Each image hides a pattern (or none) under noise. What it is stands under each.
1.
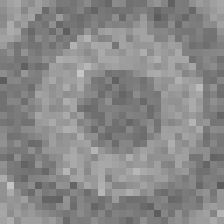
rings round one point
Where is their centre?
centre
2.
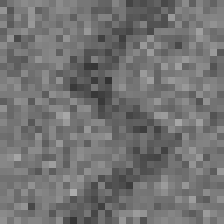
a wavy band
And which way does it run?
top to bottom
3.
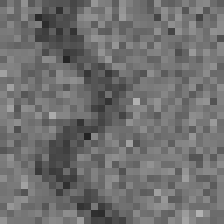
a wavy band
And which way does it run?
top to bottom
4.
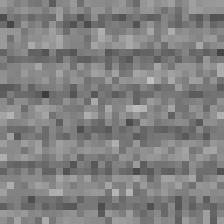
horizontal stripes
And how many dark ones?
6
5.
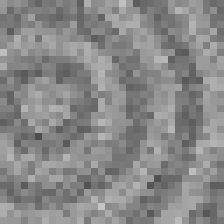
rings round one point
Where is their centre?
middle left
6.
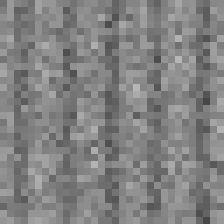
vertical stripes
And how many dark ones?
5
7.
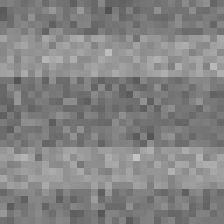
horizontal stripes
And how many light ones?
2
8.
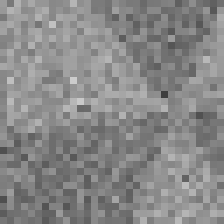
spokes from one point
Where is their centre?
middle right
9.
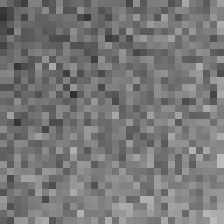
a smooth slope
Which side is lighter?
bottom right
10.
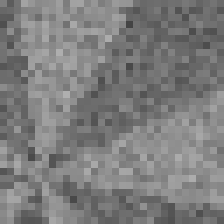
spokes from one point
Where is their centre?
bottom left
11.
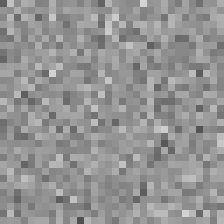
only noise
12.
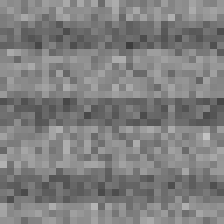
horizontal stripes
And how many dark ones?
3
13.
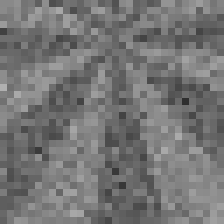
spokes from one point
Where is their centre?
top middle
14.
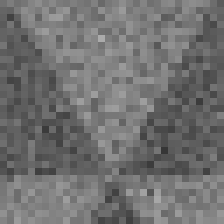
spokes from one point
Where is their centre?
bottom middle
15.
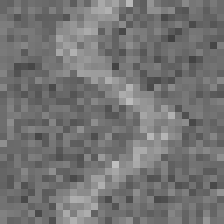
a wavy band
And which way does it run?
top to bottom
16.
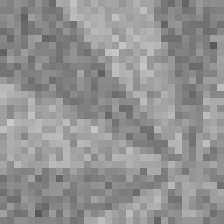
spokes from one point
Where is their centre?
bottom right
